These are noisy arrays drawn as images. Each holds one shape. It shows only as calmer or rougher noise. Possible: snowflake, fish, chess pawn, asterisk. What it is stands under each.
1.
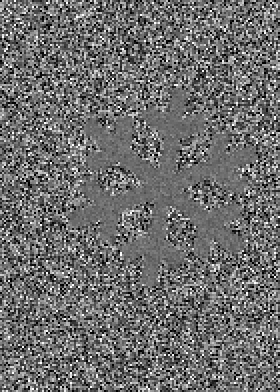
snowflake
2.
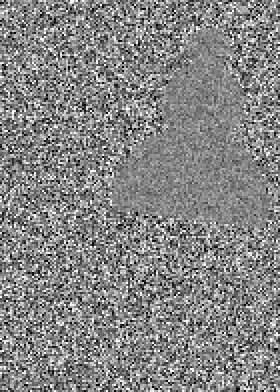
chess pawn
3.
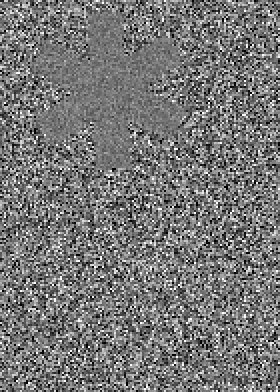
asterisk
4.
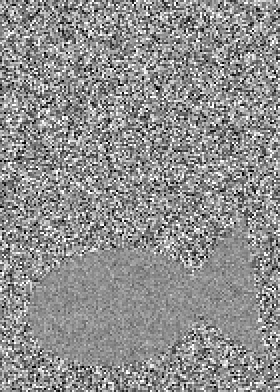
fish
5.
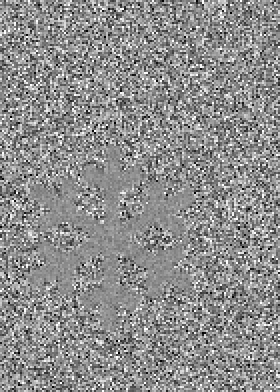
snowflake
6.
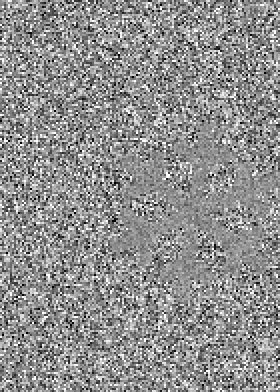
snowflake
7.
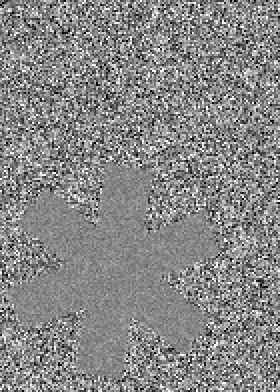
asterisk
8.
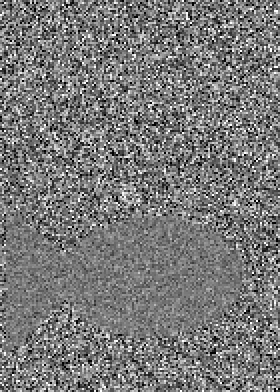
fish
